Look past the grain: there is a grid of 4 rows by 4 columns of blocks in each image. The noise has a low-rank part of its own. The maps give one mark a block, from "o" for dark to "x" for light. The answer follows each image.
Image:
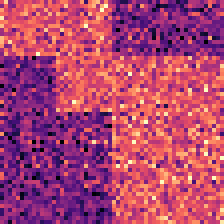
x x o o
o x x x
o o x x
o o x x
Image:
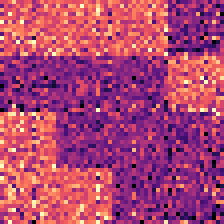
x x x o
o o o x
x o o o
x x o o
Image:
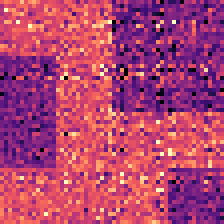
x x o o
o x o o
o x x x
x x x o
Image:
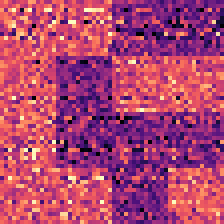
x x o o
x o x x
x o o o
x x o x
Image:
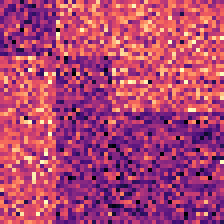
o x x x
x o x x
x o o o
x o o o
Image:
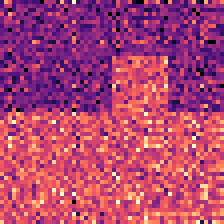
o o o o
o o x o
x x x x
x x x x
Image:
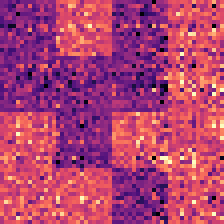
o x o x
o o o x
x o x x
x x o x
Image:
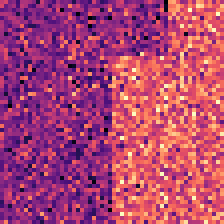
o o o x
o o x x
o o x x
o o x x
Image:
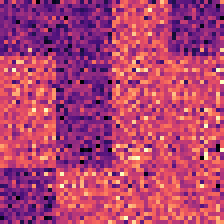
o o x o
x o x x
x o x x
o x x x
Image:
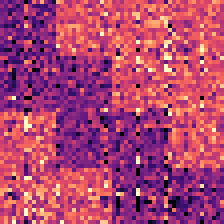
o x x x
o o x x
x o o x
x x o o
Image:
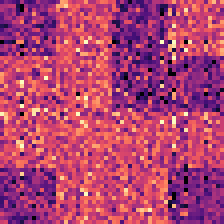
o x o x
x x o o
x x x x
o x x o
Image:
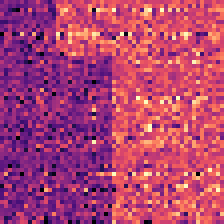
o x x x
o o x x
o o x x
o o x x
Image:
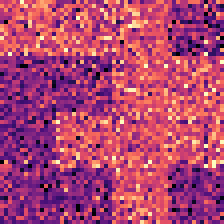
x x x o
o o x x
o x x x
o o x o
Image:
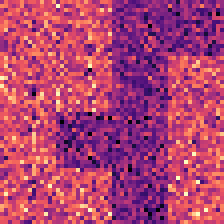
x x o o
x x o x
x o o x
x x o x
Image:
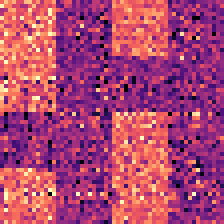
x o x o
x o o o
o o x o
x o x o
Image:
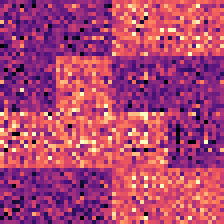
o o x x
o x o o
x x x o
o o x x
